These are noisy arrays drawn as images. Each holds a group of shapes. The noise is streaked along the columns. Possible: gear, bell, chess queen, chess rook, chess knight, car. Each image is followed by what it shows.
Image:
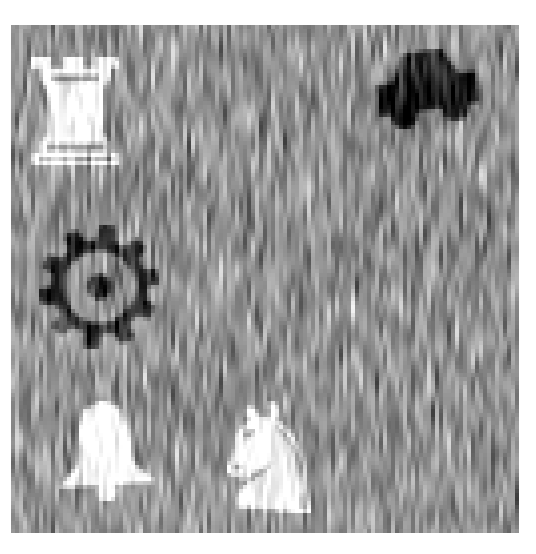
top left: light chess rook; top right: dark car; middle left: dark gear; bottom left: light bell; bottom middle: light chess knight
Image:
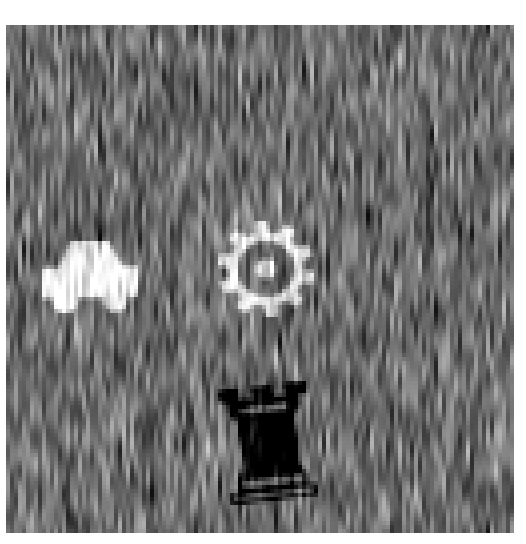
middle left: light car; centre: light gear; bottom middle: dark chess rook
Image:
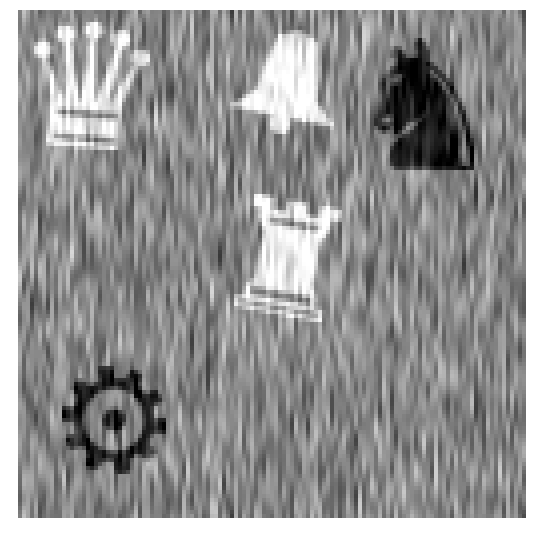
top left: light chess queen; top middle: light bell; top right: dark chess knight; centre: light chess rook; bottom left: dark gear
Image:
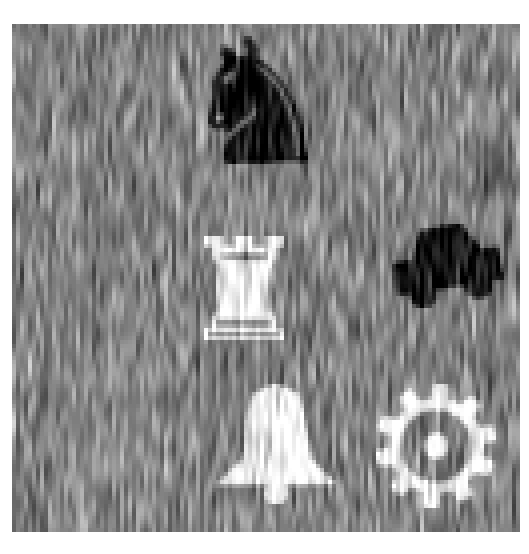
top middle: dark chess knight; centre: light chess rook; middle right: dark car; bottom middle: light bell; bottom right: light gear
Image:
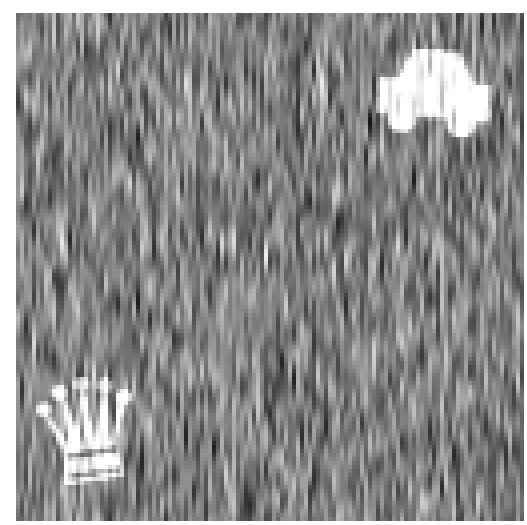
top right: light car; bottom left: light chess queen
